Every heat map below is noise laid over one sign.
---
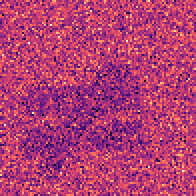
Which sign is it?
not-equal sign
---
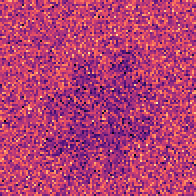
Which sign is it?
hash sign
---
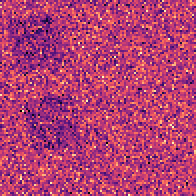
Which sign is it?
colon
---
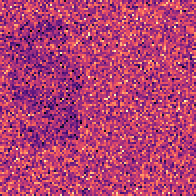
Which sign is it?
section sign
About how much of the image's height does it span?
two thirds
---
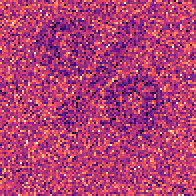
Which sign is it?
percent sign
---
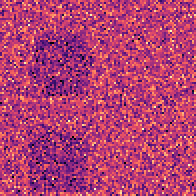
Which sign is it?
colon
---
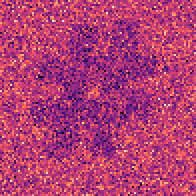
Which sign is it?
hash sign
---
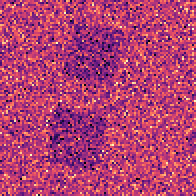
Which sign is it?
colon
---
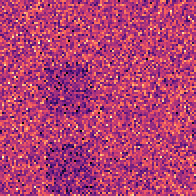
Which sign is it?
colon
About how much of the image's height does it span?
two thirds
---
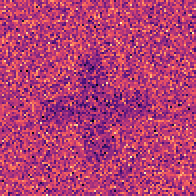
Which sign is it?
plus sign
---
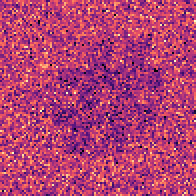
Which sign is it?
hash sign
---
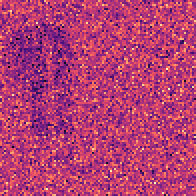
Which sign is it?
pilcrow
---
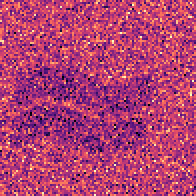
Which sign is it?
approximately sign
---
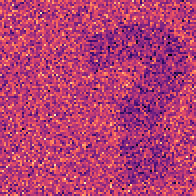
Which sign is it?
question mark
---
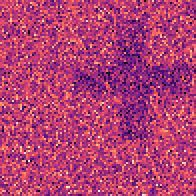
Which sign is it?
plus sign
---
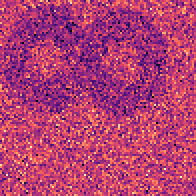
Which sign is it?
infinity sign
